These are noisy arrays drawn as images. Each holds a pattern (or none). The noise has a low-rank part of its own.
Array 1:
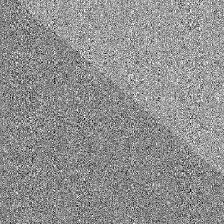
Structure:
a sharp edge
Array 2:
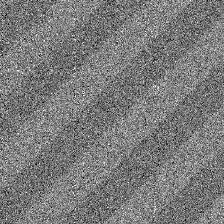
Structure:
diagonal stripes
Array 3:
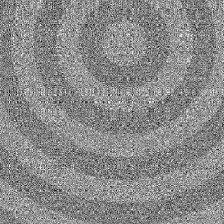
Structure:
rings round one point
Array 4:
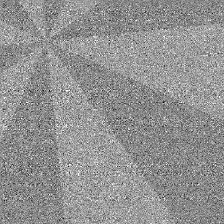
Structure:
spokes from one point
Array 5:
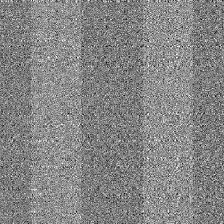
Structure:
vertical stripes
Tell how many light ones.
2
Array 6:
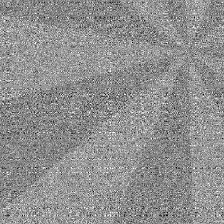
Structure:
spokes from one point
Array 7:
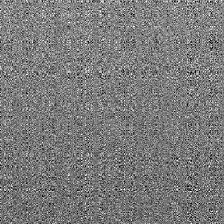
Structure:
a smooth slope
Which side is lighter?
top
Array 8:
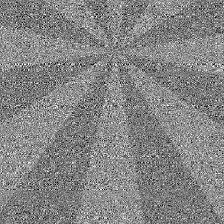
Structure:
spokes from one point
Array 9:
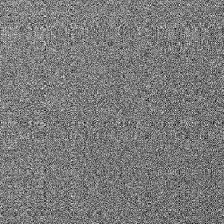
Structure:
a smooth slope
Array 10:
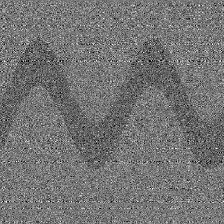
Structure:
a wavy band
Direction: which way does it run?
left to right
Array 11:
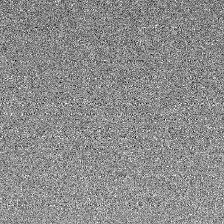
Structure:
a smooth slope
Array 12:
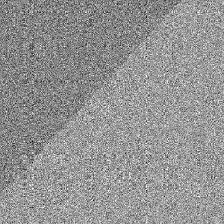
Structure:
a sharp edge
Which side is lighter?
bottom right
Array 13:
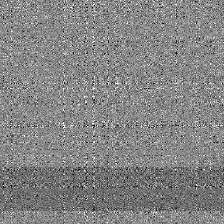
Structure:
one horizontal stripe
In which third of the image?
bottom
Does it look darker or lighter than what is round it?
darker
